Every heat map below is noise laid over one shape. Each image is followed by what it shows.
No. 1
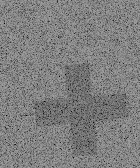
dark cross
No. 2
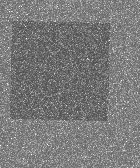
dark square
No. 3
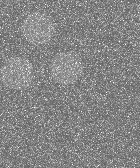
light three dots
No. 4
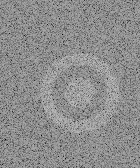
light bullseye
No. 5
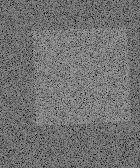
light square
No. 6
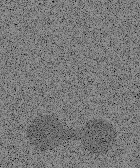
dark dumbbell
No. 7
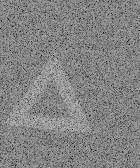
light triangle frame
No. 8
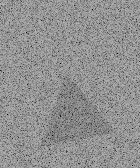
dark triangle
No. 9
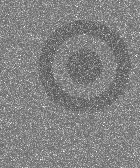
dark bullseye
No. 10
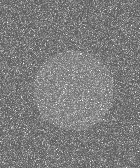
light disc
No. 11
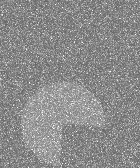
light disc with a wedge cut out
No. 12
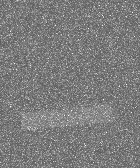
light bar
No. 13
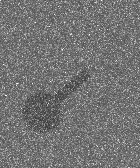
dark lollipop
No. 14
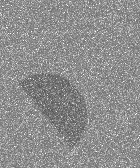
dark half disc
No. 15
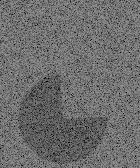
dark disc with a wedge cut out
